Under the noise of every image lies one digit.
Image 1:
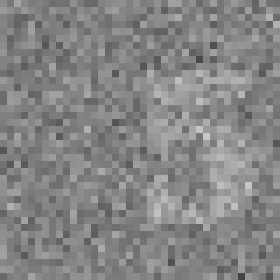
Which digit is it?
5
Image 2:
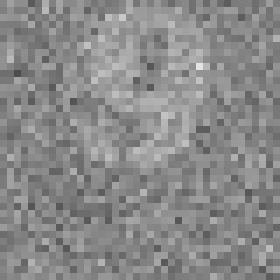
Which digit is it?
9
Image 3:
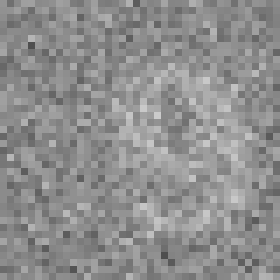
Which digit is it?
9
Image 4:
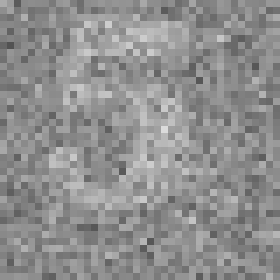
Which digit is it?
5
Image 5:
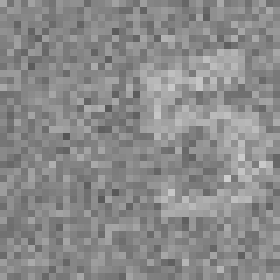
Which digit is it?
5
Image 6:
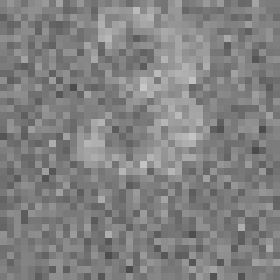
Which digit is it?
3
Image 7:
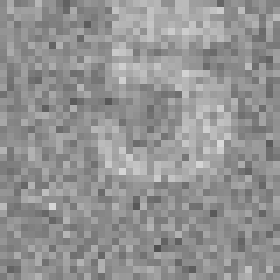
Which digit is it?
5
